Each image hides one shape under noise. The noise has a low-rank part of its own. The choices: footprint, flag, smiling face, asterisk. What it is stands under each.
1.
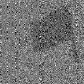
flag
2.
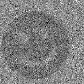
smiling face
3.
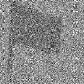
flag
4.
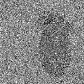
footprint
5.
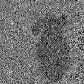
footprint
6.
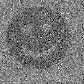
smiling face
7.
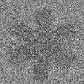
asterisk
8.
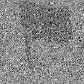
flag
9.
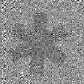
asterisk
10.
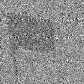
flag
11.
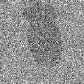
footprint
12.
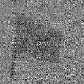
flag
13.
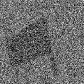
flag
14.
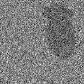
footprint
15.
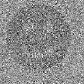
smiling face
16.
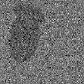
footprint
